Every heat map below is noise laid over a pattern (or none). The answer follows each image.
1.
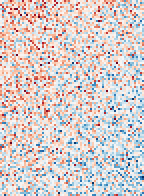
a smooth slope
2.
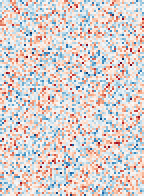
diagonal stripes
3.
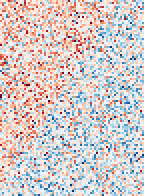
a sharp edge
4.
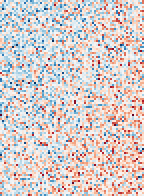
a smooth slope
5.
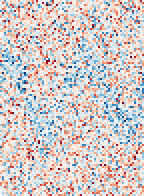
a wavy band
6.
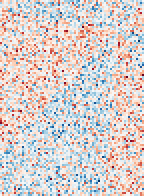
spokes from one point
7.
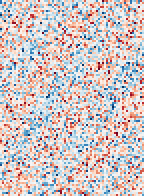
diagonal stripes
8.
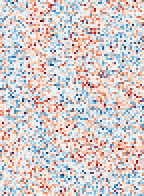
rings round one point
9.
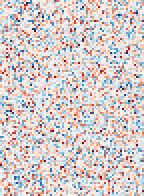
only noise
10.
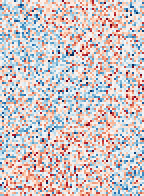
spokes from one point
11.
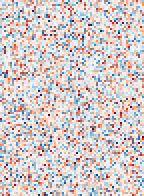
only noise
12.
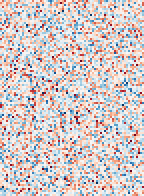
only noise
